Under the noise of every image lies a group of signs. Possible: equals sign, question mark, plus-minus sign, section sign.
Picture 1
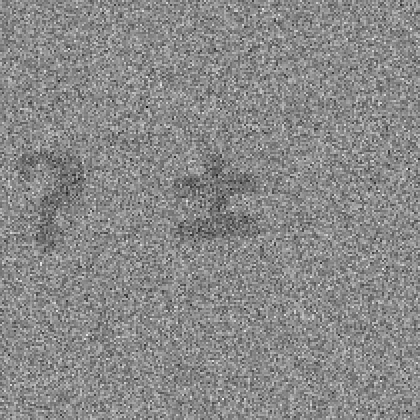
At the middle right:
nothing
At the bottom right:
nothing
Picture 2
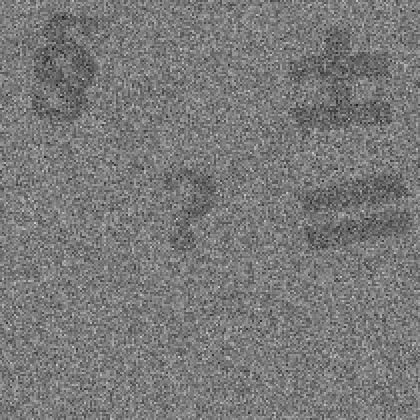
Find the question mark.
centre
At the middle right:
equals sign
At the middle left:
nothing
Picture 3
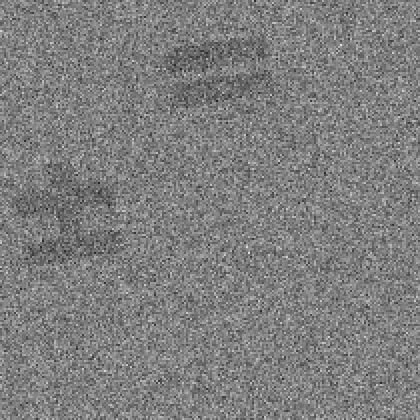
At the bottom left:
nothing
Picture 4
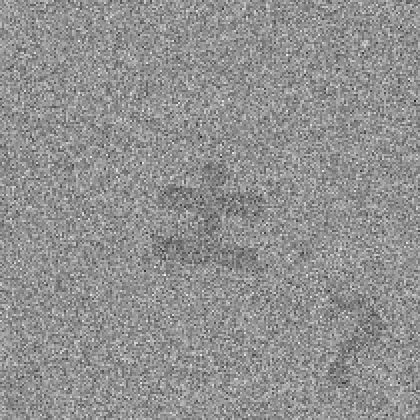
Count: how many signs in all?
2
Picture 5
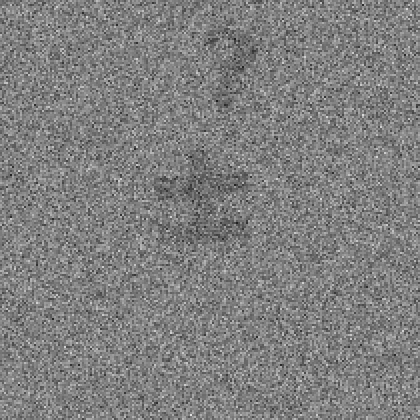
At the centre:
plus-minus sign
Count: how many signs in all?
2
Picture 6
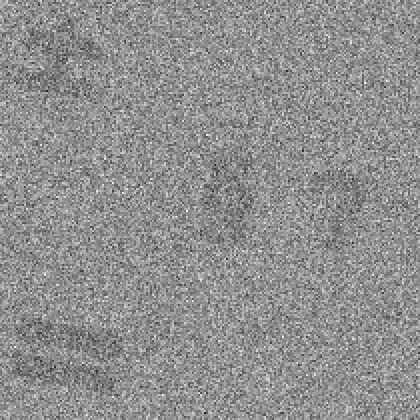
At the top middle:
nothing
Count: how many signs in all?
4
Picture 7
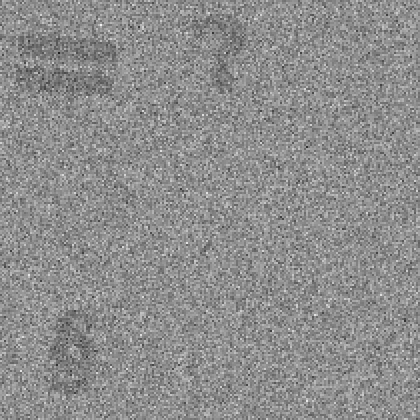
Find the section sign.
bottom left
